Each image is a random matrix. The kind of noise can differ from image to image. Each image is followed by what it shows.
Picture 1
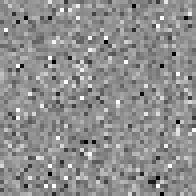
heavy tails
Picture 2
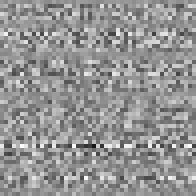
rows of uneven size
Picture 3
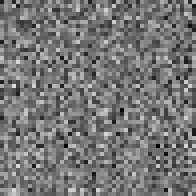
low rank plus noise
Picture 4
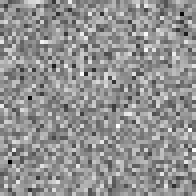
independent entries
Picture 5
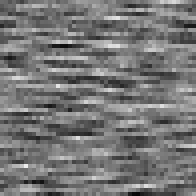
streaked along the rows
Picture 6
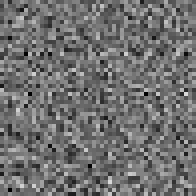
low rank plus noise
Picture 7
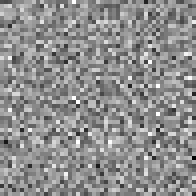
low rank plus noise
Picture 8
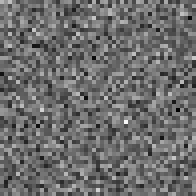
independent entries
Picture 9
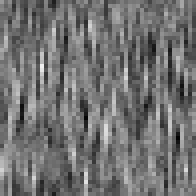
streaked along the columns
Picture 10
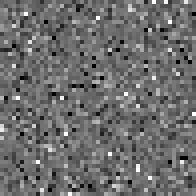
heavy tails
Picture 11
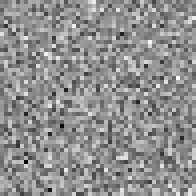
independent entries
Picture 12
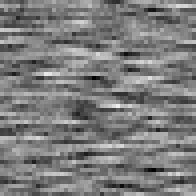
streaked along the rows
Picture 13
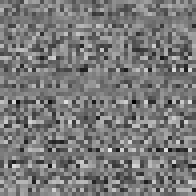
rows of uneven size
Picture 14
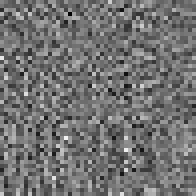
low rank plus noise
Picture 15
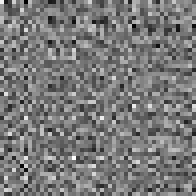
low rank plus noise
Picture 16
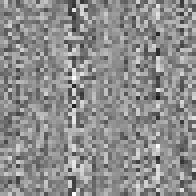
columns of uneven size
